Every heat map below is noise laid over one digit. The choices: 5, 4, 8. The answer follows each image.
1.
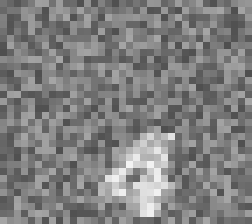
4
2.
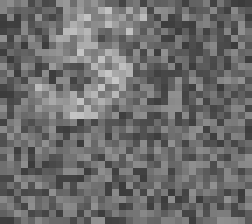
5
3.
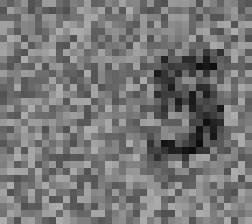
5
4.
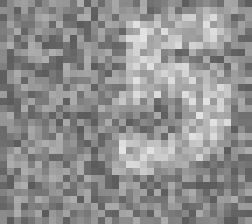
5
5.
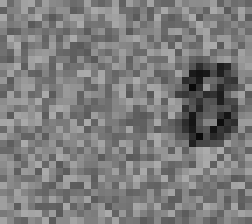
8
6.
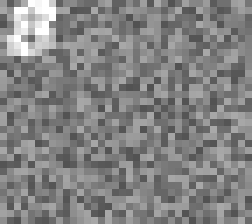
8
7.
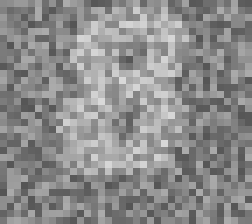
8
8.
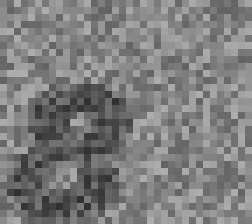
8
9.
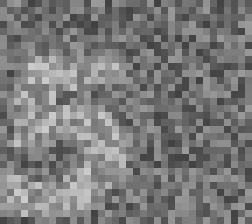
5
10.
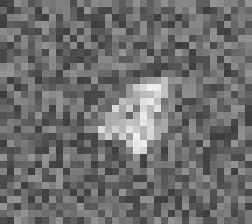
4
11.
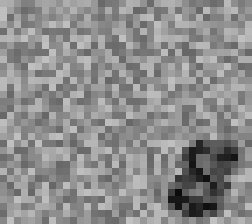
8
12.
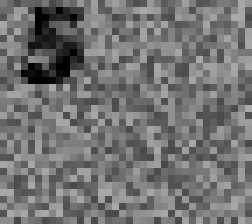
5
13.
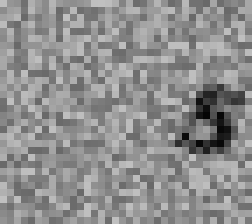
5
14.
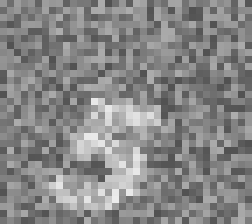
5
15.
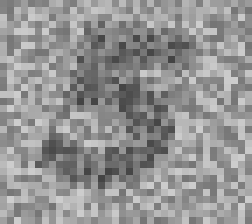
5
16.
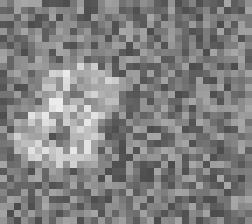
8
